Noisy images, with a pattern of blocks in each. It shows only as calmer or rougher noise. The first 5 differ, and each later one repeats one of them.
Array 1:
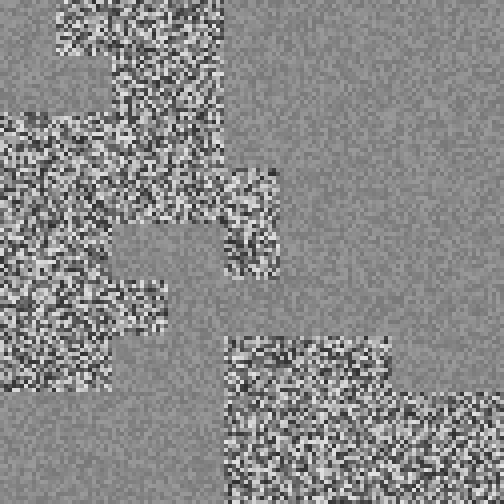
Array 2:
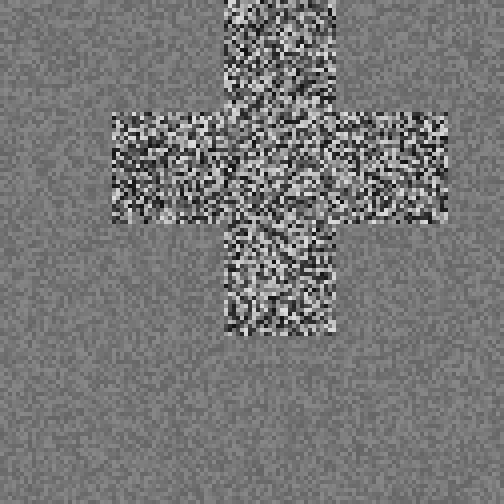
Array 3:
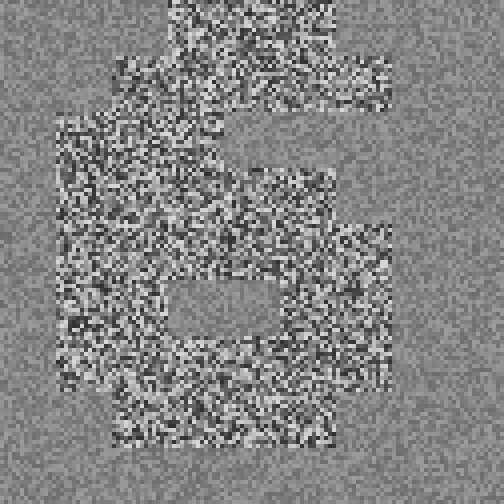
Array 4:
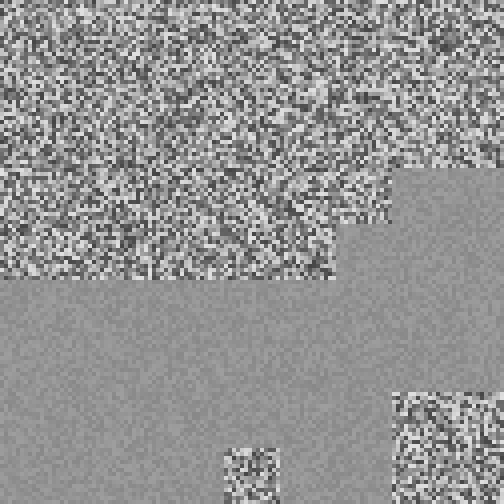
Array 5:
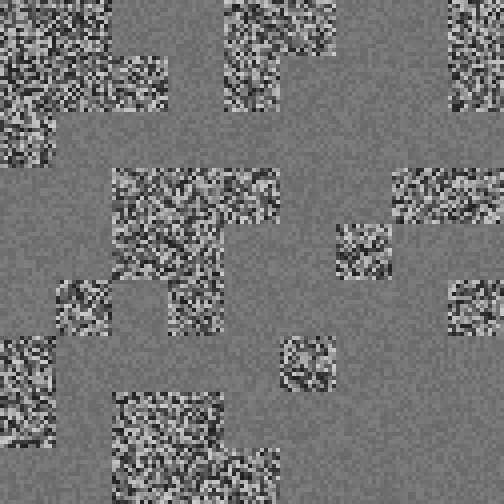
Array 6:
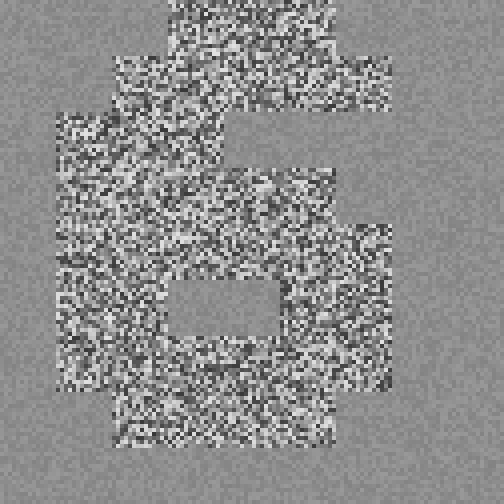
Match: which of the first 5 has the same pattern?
3
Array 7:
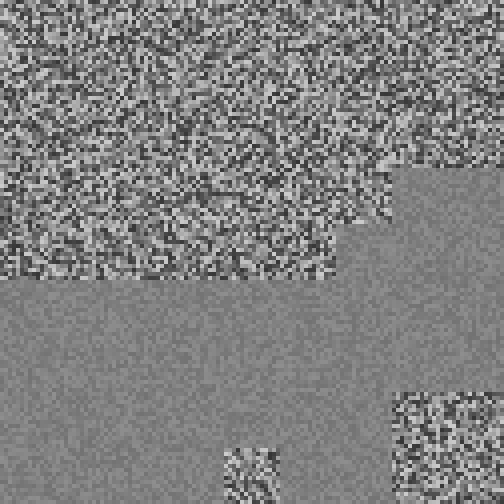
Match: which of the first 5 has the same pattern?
4
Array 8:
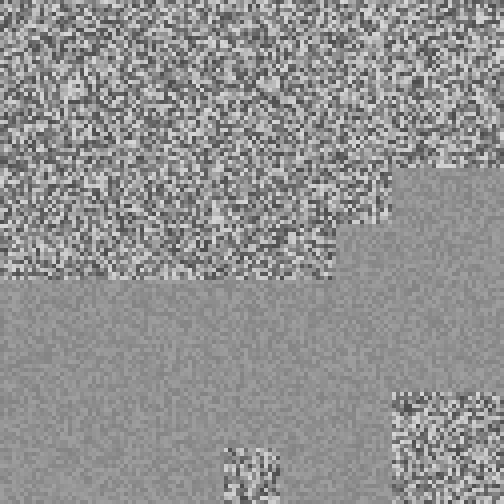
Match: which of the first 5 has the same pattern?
4
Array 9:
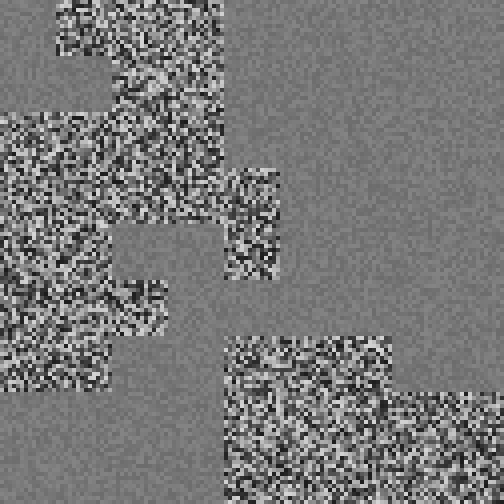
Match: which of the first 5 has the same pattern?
1
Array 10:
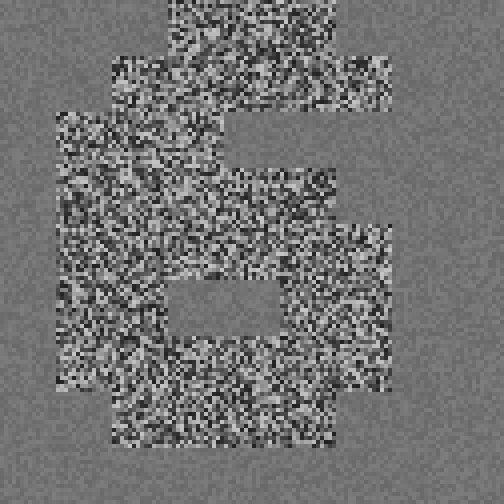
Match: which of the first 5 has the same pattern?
3
